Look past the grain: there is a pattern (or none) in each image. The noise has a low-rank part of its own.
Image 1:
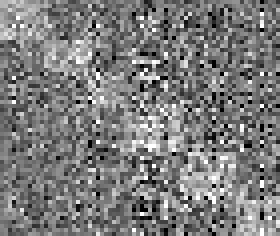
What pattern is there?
blocks along the diagonal
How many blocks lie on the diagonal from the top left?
6
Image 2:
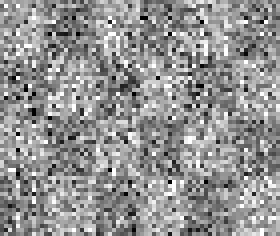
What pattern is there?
a checkerboard
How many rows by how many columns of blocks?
4 by 6
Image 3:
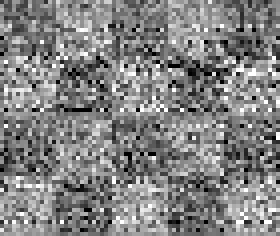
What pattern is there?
a checkerboard
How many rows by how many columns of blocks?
4 by 5
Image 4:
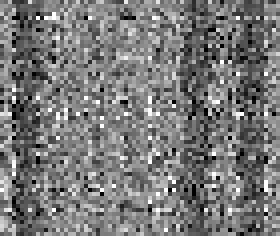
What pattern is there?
bands of columns
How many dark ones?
3
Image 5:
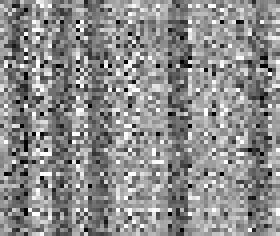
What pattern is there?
bands of columns
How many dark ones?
5
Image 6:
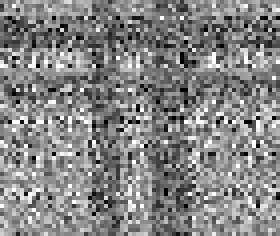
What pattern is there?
bands of rows crossing bands of columns
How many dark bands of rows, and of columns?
2 and 2
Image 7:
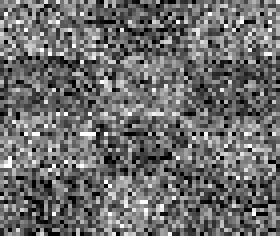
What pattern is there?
a checkerboard
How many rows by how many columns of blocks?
4 by 3
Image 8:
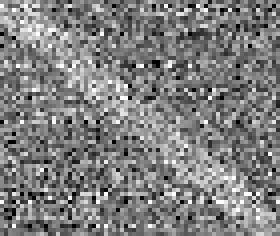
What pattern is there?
a diagonal band
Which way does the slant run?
top left to bottom right
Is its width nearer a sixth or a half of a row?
a sixth
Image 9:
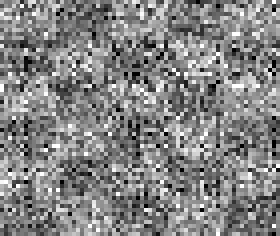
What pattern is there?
a checkerboard
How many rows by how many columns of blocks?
6 by 5
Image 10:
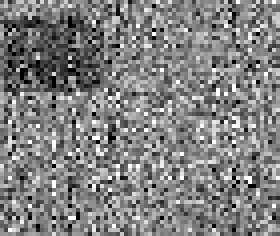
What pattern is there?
one block
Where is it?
top left
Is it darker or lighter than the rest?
darker
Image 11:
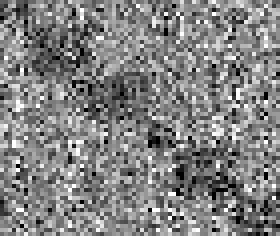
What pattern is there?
blocks along the diagonal
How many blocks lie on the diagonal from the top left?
6
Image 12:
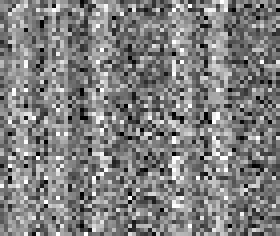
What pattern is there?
bands of columns
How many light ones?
5
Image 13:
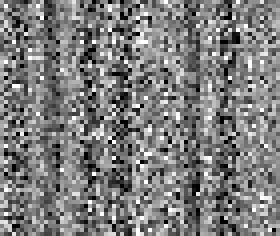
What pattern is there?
bands of columns
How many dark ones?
6
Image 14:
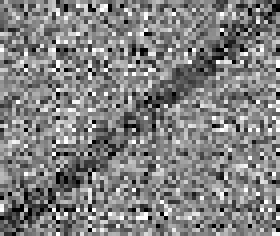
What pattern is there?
a diagonal band
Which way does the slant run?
bottom left to top right
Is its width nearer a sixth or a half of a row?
a sixth
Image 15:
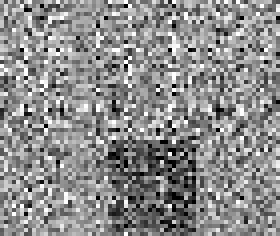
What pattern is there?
one block
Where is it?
bottom middle
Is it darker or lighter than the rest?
darker
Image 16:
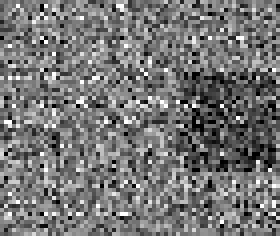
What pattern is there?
one block
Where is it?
middle right
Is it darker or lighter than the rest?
darker
